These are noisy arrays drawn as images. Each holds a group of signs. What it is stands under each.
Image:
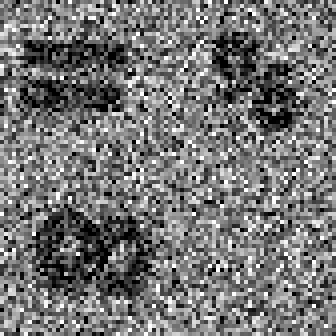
top left: equals sign; top right: percent sign; bottom left: infinity sign
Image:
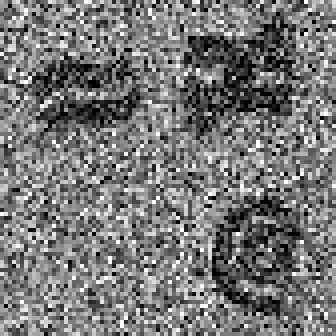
top left: approximately sign; top right: not-equal sign; bottom right: at sign
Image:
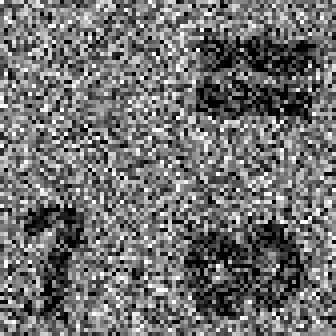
top right: equals sign; bottom left: question mark; bottom right: infinity sign
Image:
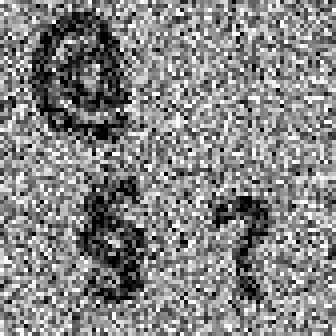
top left: at sign; bottom left: section sign; bottom right: question mark
